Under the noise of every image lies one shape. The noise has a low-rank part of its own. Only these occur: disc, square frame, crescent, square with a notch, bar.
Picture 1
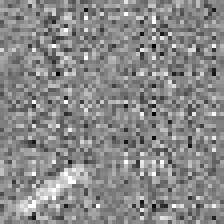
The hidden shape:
bar
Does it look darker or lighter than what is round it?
lighter
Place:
bottom left
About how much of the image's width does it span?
a third
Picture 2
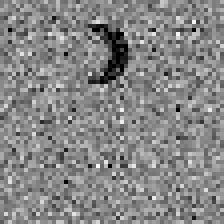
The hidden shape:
crescent
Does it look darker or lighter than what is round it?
darker
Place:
top middle
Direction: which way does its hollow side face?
left
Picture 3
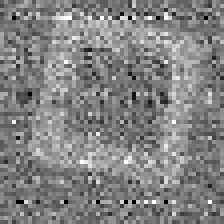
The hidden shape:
square frame
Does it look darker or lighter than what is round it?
lighter
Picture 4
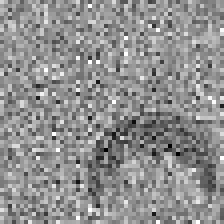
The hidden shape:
crescent
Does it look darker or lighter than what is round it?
darker
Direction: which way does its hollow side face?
down
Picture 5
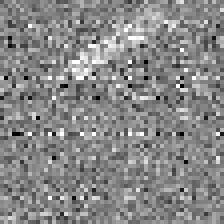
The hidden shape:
bar
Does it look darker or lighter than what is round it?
lighter
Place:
top middle
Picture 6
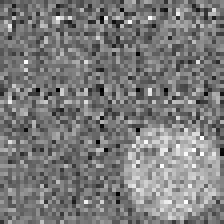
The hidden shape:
disc
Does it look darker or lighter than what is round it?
lighter
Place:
bottom right
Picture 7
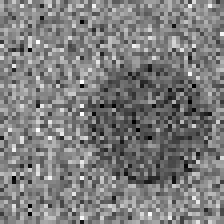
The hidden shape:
disc
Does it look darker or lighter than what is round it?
darker
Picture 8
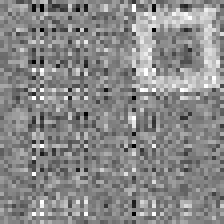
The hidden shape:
square frame
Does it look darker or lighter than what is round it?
lighter
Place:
top right
